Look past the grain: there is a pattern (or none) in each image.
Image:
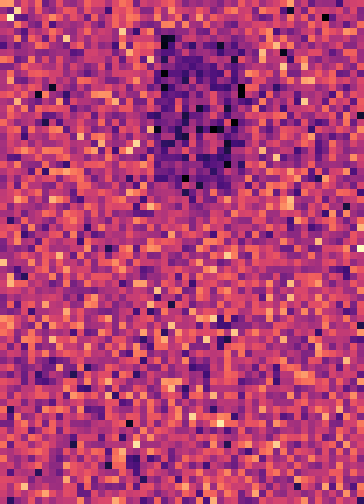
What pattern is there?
one block
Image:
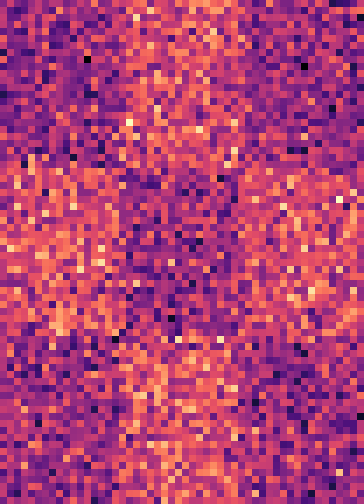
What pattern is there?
a checkerboard
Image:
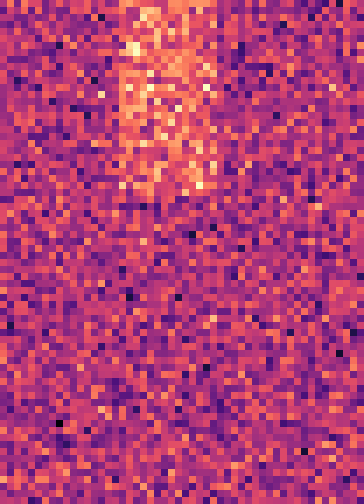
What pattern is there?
one block
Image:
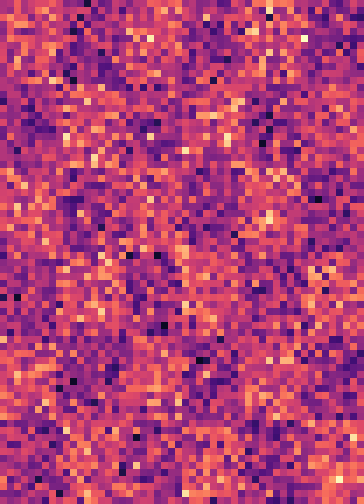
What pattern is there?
a checkerboard
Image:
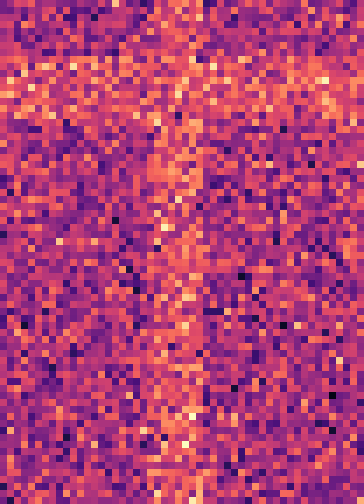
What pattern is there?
bands of rows crossing bands of columns
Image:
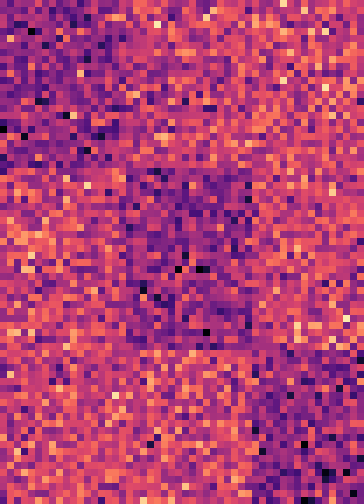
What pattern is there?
blocks along the diagonal
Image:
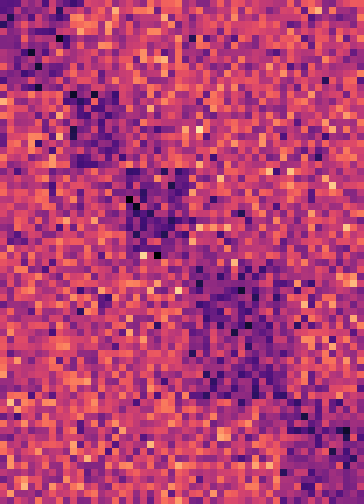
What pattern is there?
blocks along the diagonal
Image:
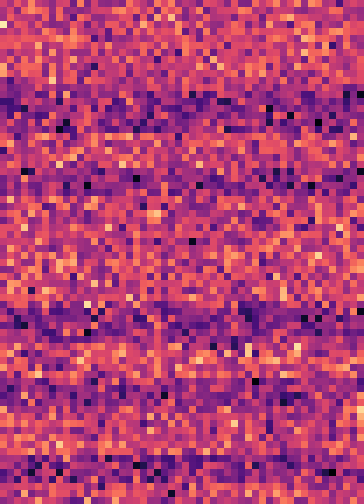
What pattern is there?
bands of rows
